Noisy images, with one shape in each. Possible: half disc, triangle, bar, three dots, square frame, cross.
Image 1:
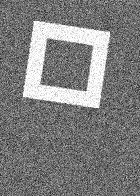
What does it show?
light square frame
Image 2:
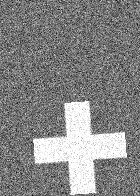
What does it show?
light cross
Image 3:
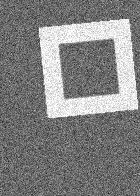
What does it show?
light square frame
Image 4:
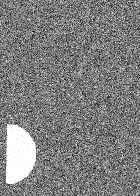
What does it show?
light half disc, bottom left
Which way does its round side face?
right
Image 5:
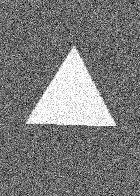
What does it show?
light triangle
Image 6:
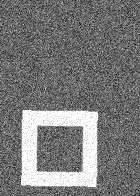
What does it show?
light square frame
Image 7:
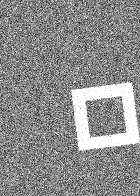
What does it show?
light square frame
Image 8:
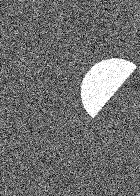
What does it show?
light half disc, middle right
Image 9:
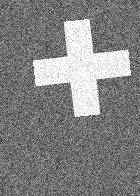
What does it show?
light cross
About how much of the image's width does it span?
two thirds
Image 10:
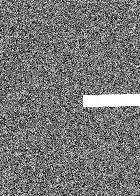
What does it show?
light bar, middle right
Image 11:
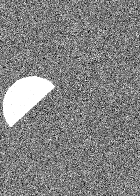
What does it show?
light half disc, middle left
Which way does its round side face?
up and left
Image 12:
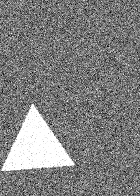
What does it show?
light triangle
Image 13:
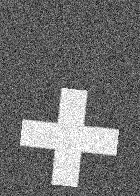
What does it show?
light cross
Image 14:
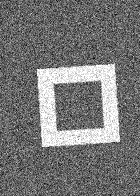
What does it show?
light square frame
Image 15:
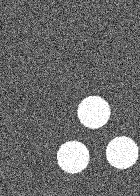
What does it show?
light three dots
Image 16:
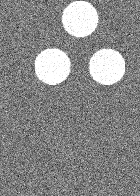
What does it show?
light three dots
